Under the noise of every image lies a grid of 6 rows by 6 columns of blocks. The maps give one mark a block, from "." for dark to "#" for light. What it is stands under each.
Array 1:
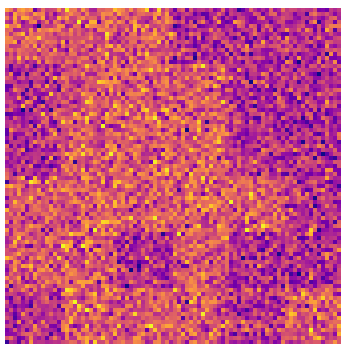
###...
.###..
.###..
#####.
##.#..
.###.#
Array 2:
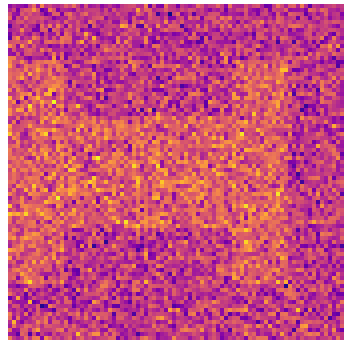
......
#...#.
#####.
#####.
#...#.
......
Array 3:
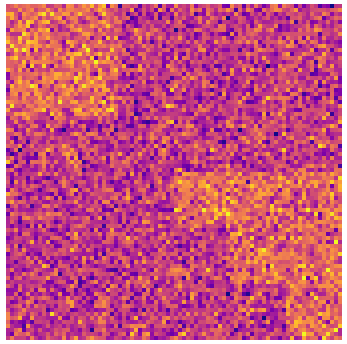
##....
##....
......
...###
....##
.....#
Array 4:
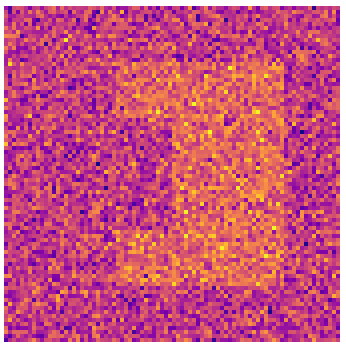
......
..###.
...##.
...##.
..###.
......
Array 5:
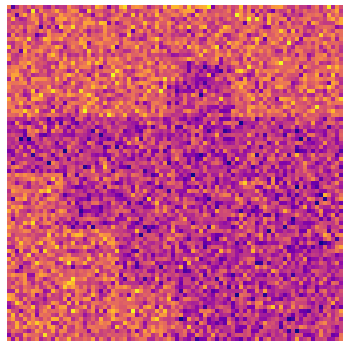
######
###.##
......
#.....
##....
###...
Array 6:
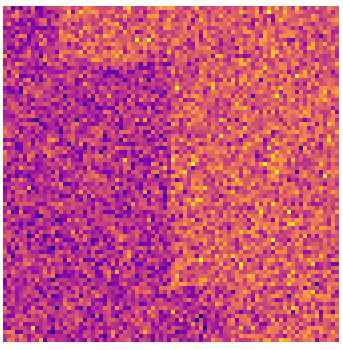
.#####
...###
...###
...###
...###
....##
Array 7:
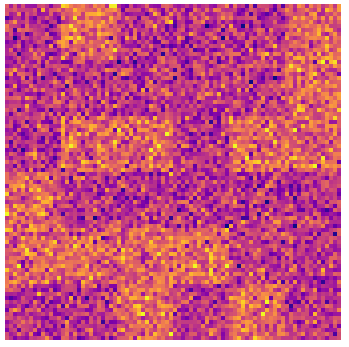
.#...#
.....#
.##.##
#.....
####..
..#.#.
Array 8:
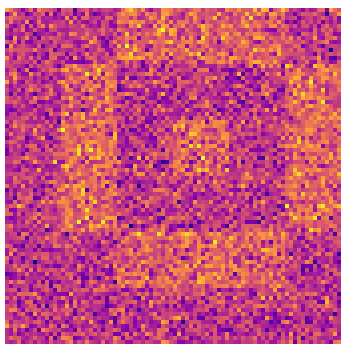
..###.
.#...#
.#.#.#
.#...#
..###.
......
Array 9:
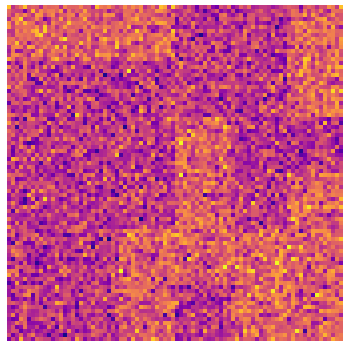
###..#
.....#
...#..
...#.#
..####
..#.##
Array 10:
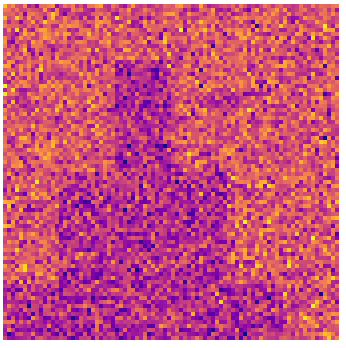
######
##.###
##.###
#...##
#...##
.....#
